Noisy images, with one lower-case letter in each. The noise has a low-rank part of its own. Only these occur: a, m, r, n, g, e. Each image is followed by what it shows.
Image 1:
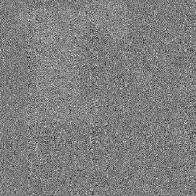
light r
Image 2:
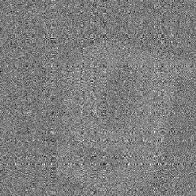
light g
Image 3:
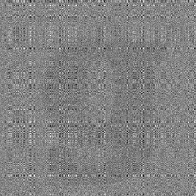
dark g
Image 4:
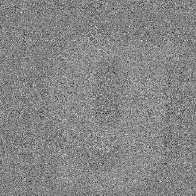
light g
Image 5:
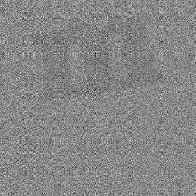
dark m
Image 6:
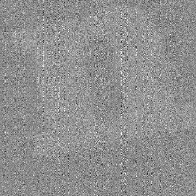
light n
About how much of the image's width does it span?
nearly all
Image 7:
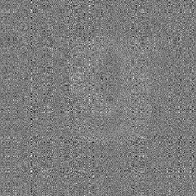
light g
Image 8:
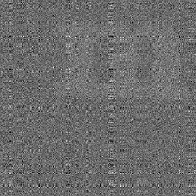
light m
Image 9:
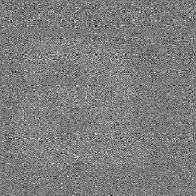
light a
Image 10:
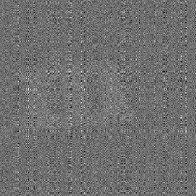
light m
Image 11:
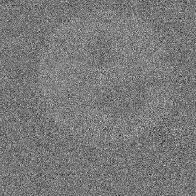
light e
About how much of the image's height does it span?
two thirds
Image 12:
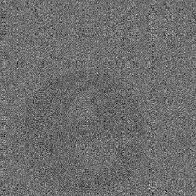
dark e
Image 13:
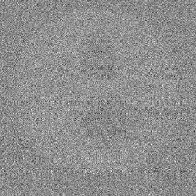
light e
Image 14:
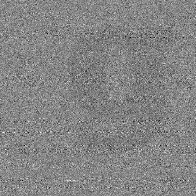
dark g
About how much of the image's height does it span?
two thirds
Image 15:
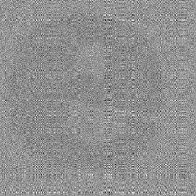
dark e
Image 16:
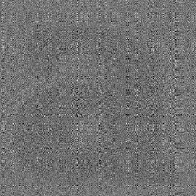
dark a
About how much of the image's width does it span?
nearly all
